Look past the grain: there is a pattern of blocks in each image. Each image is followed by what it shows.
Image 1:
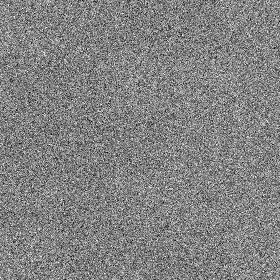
top and bottom mirror each other
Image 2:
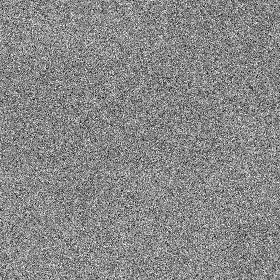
no symmetry
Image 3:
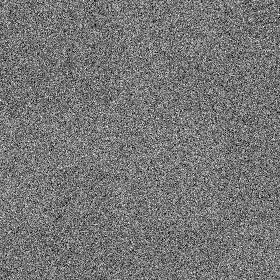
mirrored about the diagonal from the top left
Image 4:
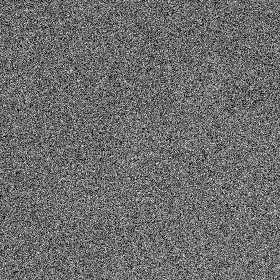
mirrored about the diagonal from the top left
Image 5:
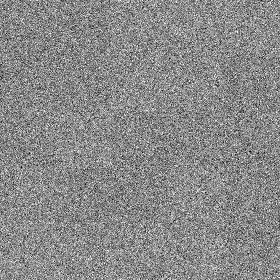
no symmetry
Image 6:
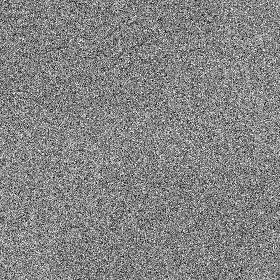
the same after a half turn
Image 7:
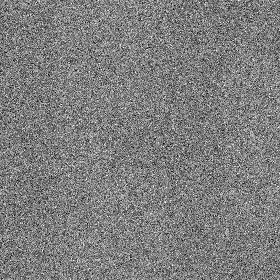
top and bottom mirror each other
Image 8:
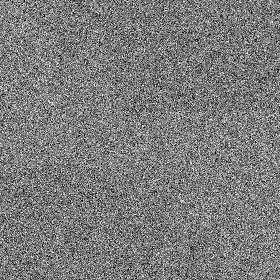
the same after a half turn
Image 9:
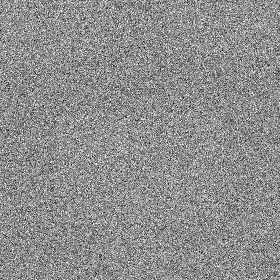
left and right mirror each other
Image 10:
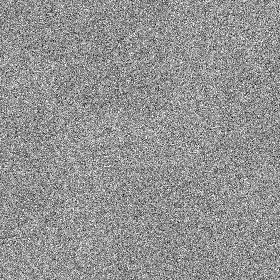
the same after a half turn
